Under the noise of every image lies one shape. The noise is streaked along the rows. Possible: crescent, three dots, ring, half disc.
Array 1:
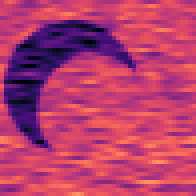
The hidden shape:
crescent
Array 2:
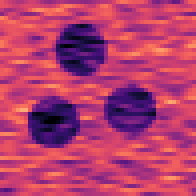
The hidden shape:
three dots
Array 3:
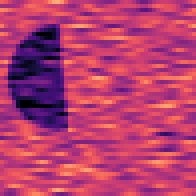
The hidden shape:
half disc
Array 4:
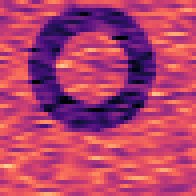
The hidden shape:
ring
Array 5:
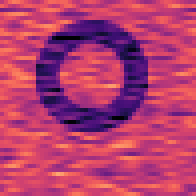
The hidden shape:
ring
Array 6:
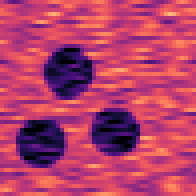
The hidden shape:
three dots
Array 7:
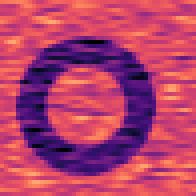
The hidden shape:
ring
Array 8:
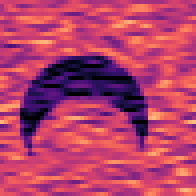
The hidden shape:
crescent
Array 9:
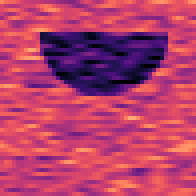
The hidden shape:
half disc
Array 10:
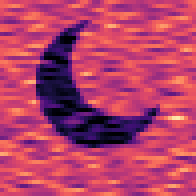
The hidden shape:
crescent
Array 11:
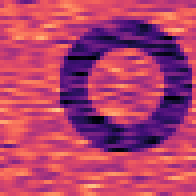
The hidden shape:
ring
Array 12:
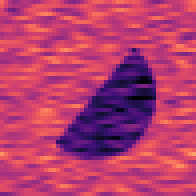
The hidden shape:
half disc
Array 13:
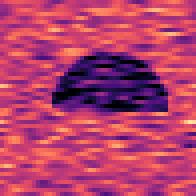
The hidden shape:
half disc
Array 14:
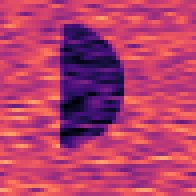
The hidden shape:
half disc
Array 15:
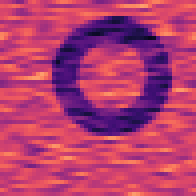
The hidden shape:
ring
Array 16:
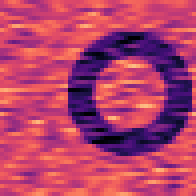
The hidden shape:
ring
